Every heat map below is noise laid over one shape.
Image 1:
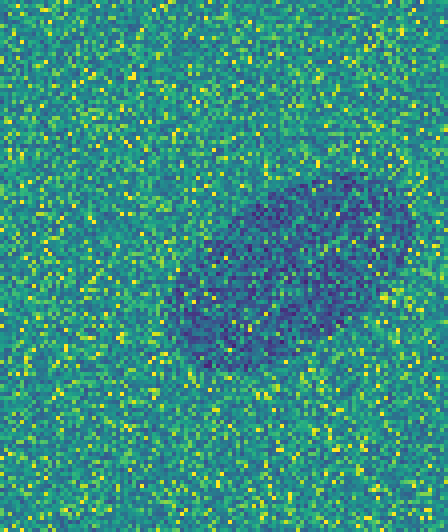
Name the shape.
ellipse
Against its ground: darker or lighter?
darker
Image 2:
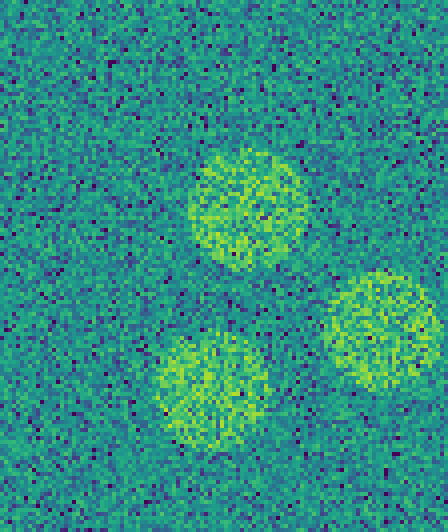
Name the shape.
three dots
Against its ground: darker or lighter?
lighter
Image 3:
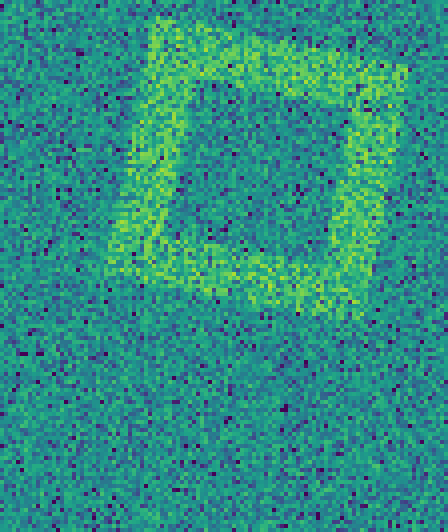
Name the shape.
square frame
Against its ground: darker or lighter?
lighter
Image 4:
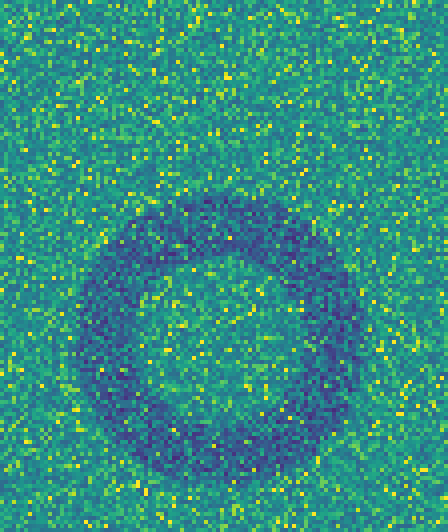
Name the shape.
ring
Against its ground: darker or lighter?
darker
